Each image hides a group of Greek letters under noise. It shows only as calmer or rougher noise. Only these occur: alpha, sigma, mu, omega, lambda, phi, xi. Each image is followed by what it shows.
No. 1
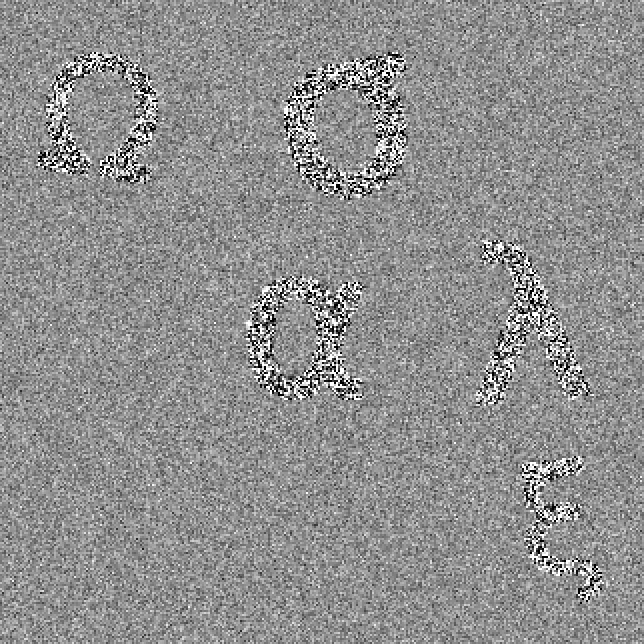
top left: omega; top middle: sigma; centre: alpha; middle right: lambda; bottom right: xi
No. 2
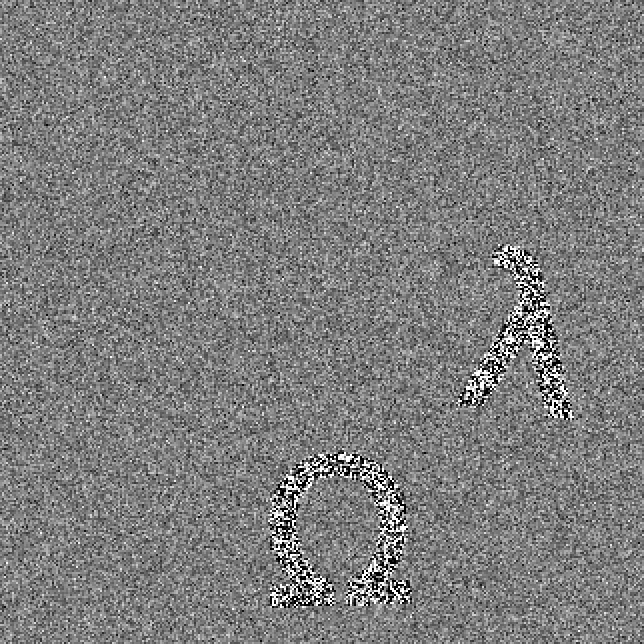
middle right: lambda; bottom middle: omega
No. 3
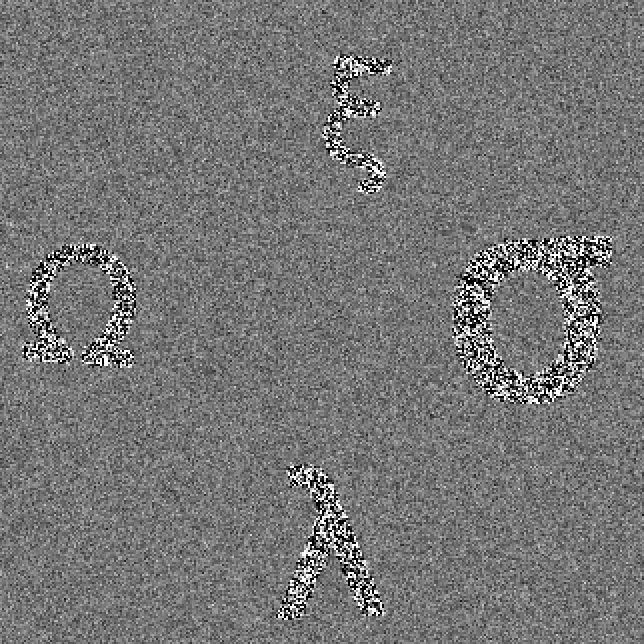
top middle: xi; middle left: omega; middle right: sigma; bottom middle: lambda
